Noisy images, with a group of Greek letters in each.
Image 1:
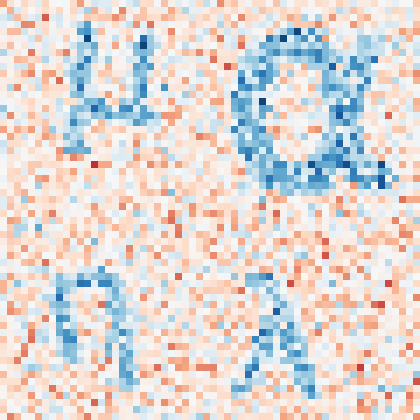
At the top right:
alpha
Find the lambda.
bottom right
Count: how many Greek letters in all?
4
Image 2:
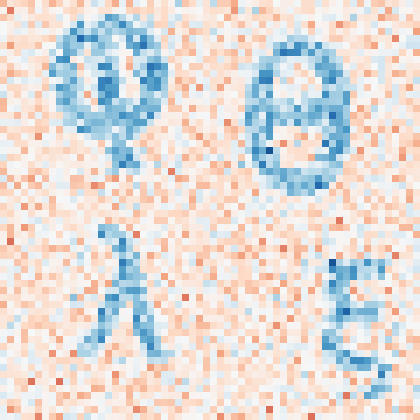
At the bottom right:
xi
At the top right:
theta
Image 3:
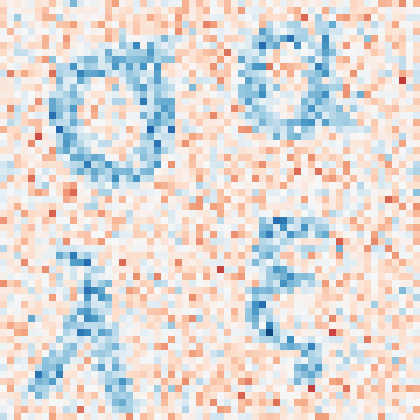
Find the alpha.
top right
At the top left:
sigma
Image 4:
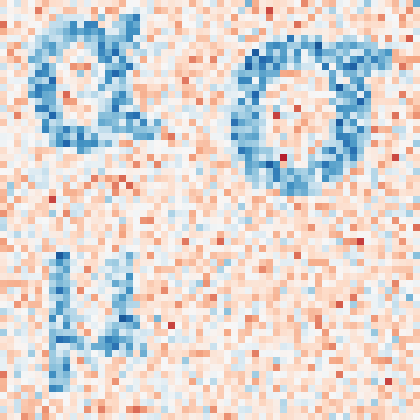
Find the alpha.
top left
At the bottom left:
mu
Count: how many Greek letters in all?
3
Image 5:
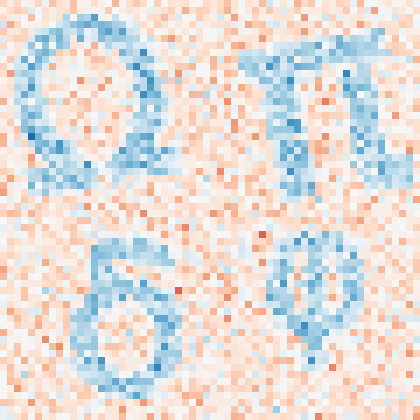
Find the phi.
bottom right
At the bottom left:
delta
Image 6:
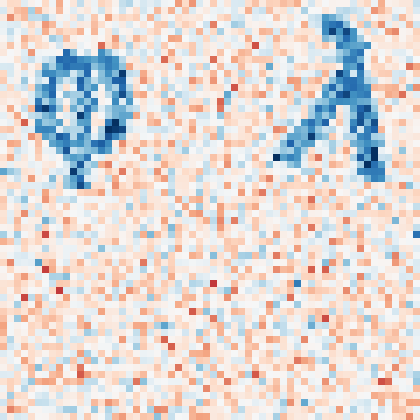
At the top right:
lambda
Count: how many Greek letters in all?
2
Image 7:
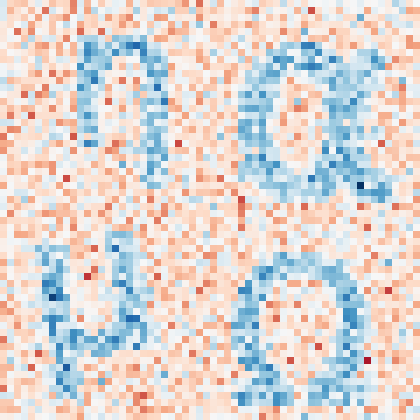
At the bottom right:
omega
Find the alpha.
top right
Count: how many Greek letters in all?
4
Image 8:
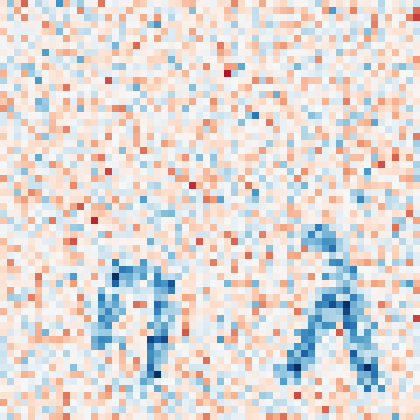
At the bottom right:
lambda
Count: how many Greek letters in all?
2
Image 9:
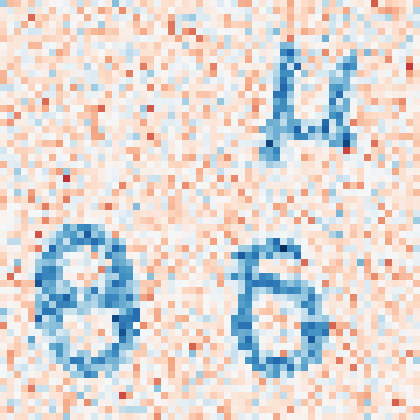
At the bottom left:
theta
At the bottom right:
delta
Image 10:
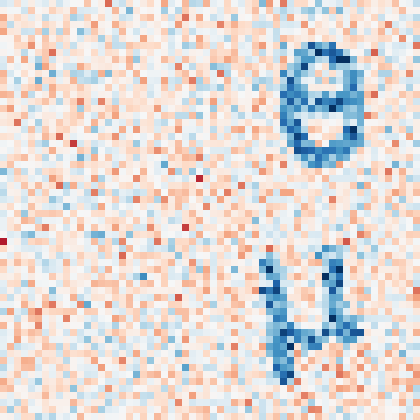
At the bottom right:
mu
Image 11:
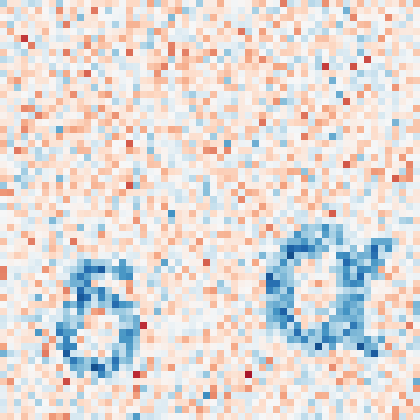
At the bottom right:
alpha
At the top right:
nothing
